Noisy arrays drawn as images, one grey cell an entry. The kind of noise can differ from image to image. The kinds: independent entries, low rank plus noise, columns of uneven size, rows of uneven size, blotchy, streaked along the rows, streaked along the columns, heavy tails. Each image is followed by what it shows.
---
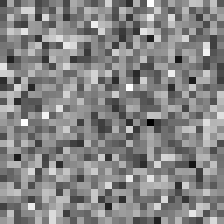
independent entries
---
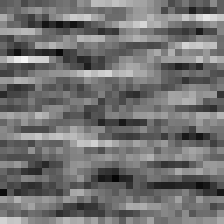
streaked along the rows
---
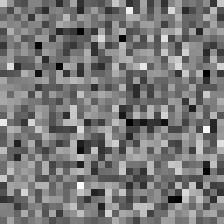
low rank plus noise
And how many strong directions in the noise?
five to eight
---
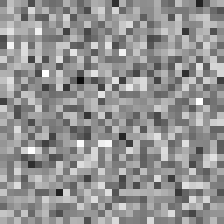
independent entries
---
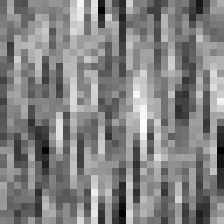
streaked along the columns
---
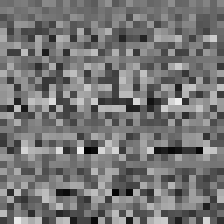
rows of uneven size
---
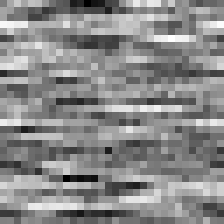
streaked along the rows
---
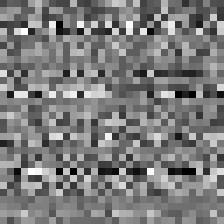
rows of uneven size
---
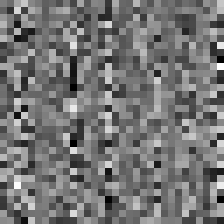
columns of uneven size
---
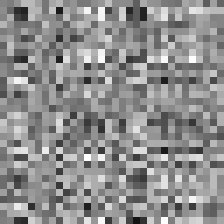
low rank plus noise
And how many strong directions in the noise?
one
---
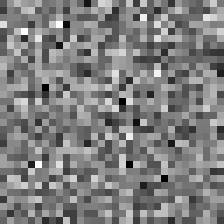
low rank plus noise
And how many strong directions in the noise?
five to eight
